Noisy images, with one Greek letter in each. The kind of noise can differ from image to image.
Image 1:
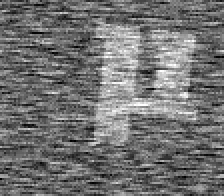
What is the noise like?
streaked along the rows
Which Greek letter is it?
mu
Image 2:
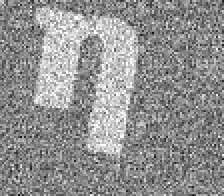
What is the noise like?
low rank plus noise
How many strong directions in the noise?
five to eight
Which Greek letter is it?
eta
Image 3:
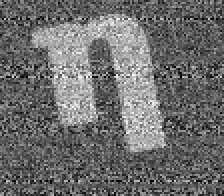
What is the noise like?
rows of uneven size
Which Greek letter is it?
eta
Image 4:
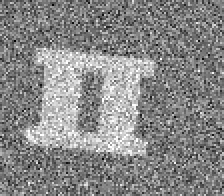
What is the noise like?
independent entries
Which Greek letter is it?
pi
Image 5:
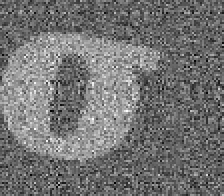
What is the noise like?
low rank plus noise
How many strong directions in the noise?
two
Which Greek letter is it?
sigma
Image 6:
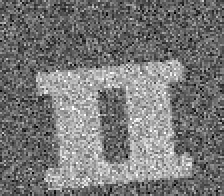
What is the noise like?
independent entries
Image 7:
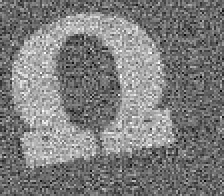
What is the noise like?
low rank plus noise
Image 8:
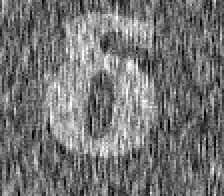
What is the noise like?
streaked along the columns
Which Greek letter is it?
delta
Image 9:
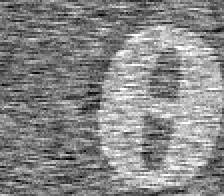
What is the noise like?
streaked along the rows
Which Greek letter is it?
theta
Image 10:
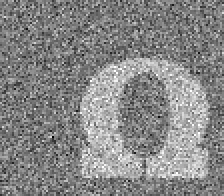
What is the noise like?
independent entries
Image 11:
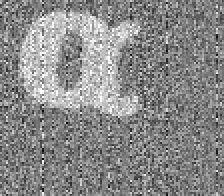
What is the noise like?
columns of uneven size
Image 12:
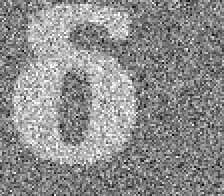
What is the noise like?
independent entries
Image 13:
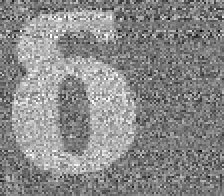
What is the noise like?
rows of uneven size
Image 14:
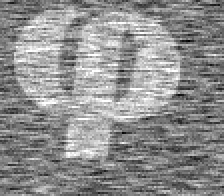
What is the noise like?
streaked along the rows
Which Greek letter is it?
phi
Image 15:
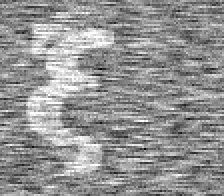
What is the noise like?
streaked along the rows
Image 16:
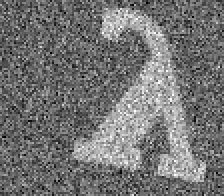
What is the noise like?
independent entries
